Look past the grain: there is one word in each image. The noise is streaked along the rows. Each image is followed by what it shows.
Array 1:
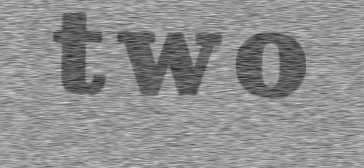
two
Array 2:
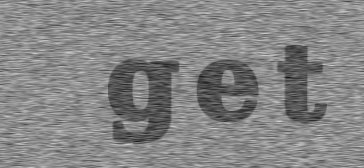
get
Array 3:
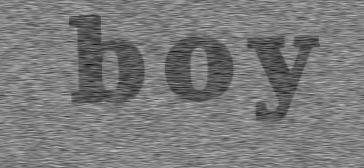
boy
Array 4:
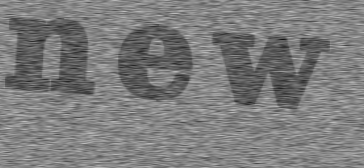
new
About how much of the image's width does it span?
nearly all
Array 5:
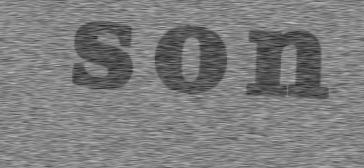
son
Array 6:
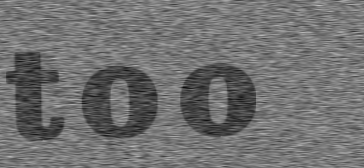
too
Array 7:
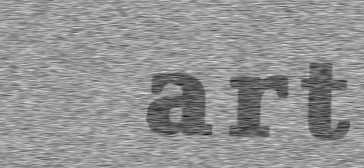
art
